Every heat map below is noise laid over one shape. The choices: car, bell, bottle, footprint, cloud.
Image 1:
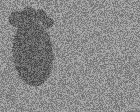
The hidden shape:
footprint
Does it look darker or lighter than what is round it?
darker
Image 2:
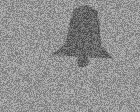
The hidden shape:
bell
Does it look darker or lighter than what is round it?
darker
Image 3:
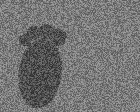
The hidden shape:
footprint
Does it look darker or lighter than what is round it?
darker
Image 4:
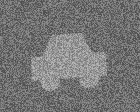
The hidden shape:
car
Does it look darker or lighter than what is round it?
lighter
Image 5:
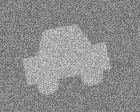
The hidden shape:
car
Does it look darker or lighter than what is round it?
lighter
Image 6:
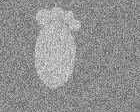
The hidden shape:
footprint
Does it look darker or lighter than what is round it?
lighter
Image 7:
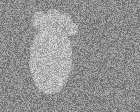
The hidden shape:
footprint
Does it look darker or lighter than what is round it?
lighter
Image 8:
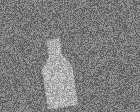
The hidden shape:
bottle
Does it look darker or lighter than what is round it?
lighter
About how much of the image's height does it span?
two thirds
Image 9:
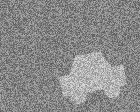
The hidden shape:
car
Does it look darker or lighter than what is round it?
lighter
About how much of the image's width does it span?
half
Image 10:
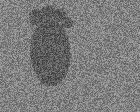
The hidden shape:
footprint
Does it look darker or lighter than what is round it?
darker
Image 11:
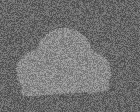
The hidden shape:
cloud
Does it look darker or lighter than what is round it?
lighter
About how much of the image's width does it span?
two thirds
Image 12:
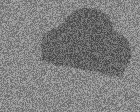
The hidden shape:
cloud
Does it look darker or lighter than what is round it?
darker
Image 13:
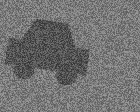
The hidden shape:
car
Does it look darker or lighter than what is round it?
darker
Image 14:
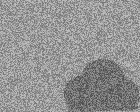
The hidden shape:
cloud
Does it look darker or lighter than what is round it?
darker
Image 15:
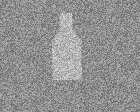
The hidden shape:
bottle
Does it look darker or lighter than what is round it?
lighter
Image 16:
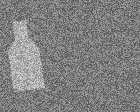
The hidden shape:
bottle
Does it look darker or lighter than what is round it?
lighter
